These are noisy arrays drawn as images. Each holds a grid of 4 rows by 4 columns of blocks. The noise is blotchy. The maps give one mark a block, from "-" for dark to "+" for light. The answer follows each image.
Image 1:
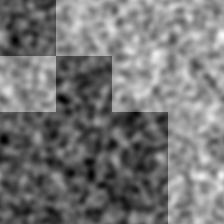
- + + +
+ - + +
- - - +
- - - +
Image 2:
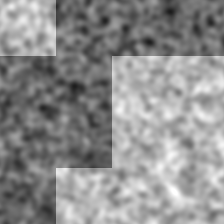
+ - - -
- - + +
- - + +
- + + +
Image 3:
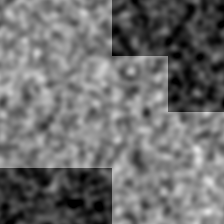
+ + - -
+ + + -
+ + + +
- - + +
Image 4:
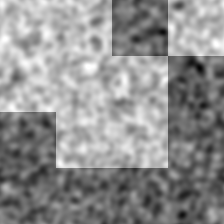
+ + - +
+ + + -
- + + -
- - - -
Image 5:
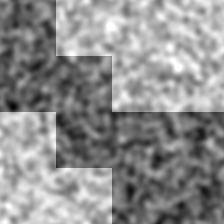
- + + +
- - + +
+ - - -
+ + - -
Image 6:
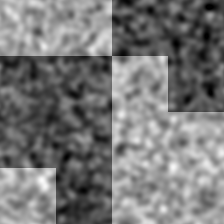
+ + - -
- - + -
- - + +
+ - + +
